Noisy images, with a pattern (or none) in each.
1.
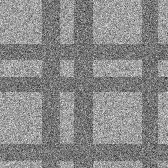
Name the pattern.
bands of rows crossing bands of columns
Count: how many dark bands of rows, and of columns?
3 and 3
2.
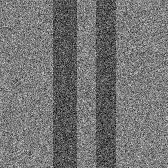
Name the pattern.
bands of columns
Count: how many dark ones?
2
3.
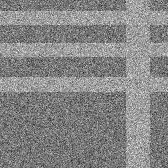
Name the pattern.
bands of rows crossing bands of columns
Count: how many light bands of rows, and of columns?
3 and 1
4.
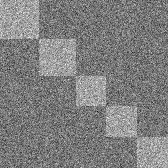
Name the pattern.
blocks along the diagonal
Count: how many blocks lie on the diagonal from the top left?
5
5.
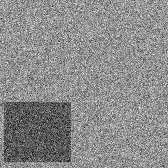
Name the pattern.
one block
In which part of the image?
bottom left
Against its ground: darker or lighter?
darker
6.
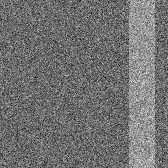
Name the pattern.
one band of columns
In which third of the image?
right
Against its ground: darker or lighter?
lighter
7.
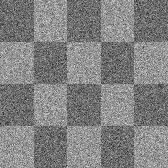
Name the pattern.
a checkerboard
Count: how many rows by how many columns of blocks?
4 by 5
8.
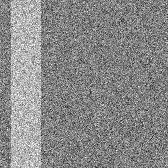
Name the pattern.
one band of columns
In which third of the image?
left
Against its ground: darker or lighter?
lighter
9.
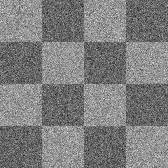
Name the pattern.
a checkerboard
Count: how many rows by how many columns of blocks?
4 by 4
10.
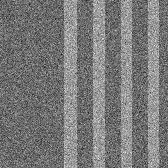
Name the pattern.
bands of columns
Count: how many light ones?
4
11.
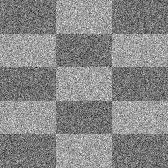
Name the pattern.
a checkerboard
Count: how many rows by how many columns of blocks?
5 by 3
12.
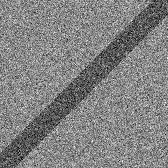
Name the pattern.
a diagonal band
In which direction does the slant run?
bottom left to top right
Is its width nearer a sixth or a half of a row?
a sixth
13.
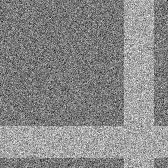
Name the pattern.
bands of rows crossing bands of columns
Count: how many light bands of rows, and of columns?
1 and 1
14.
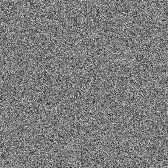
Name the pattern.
only noise
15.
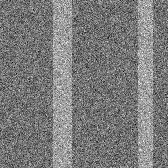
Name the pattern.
bands of columns
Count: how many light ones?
2
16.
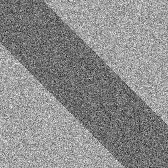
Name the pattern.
a diagonal band
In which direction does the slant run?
top left to bottom right
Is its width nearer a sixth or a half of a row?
a half
